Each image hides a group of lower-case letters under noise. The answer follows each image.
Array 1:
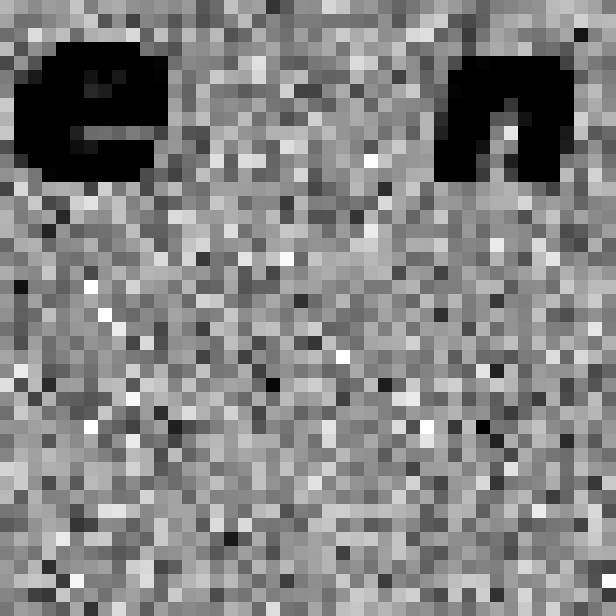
top left: e; top right: n
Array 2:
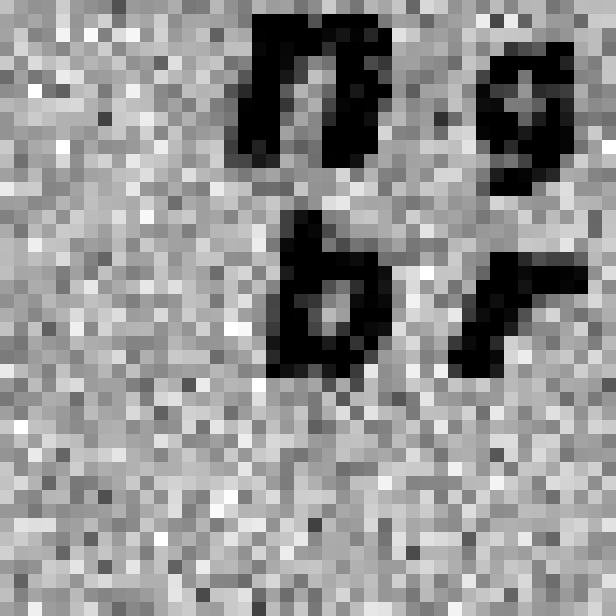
top middle: n; top right: g; centre: b; middle right: r
